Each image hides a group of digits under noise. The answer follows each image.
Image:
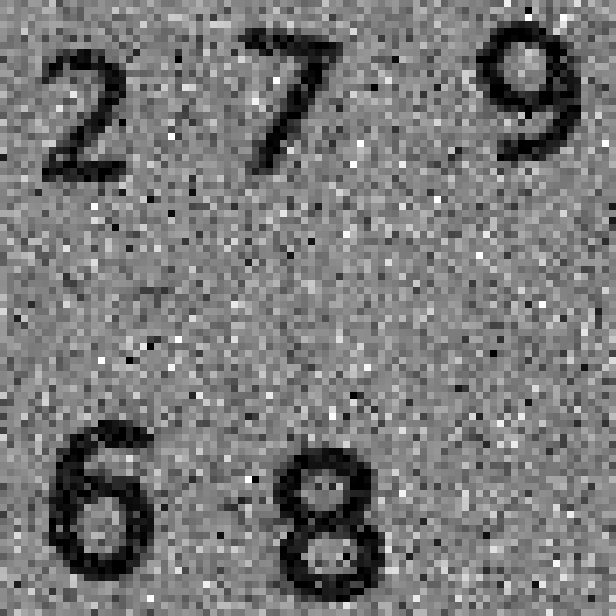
top left: 2; top middle: 7; top right: 9; bottom left: 6; bottom middle: 8
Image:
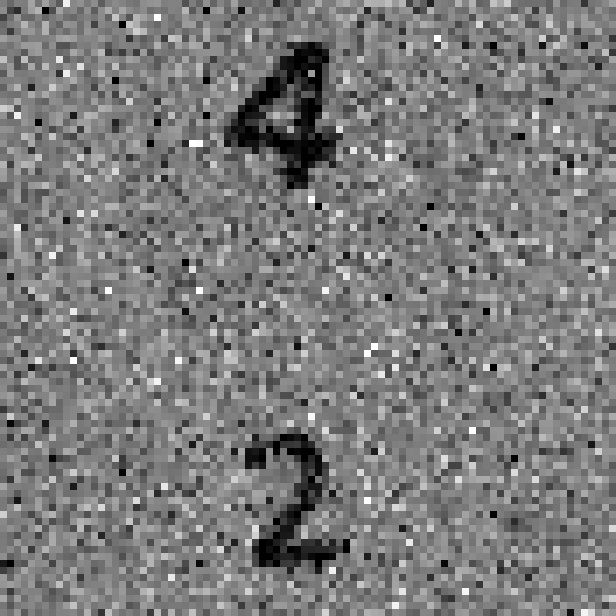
top middle: 4; bottom middle: 2
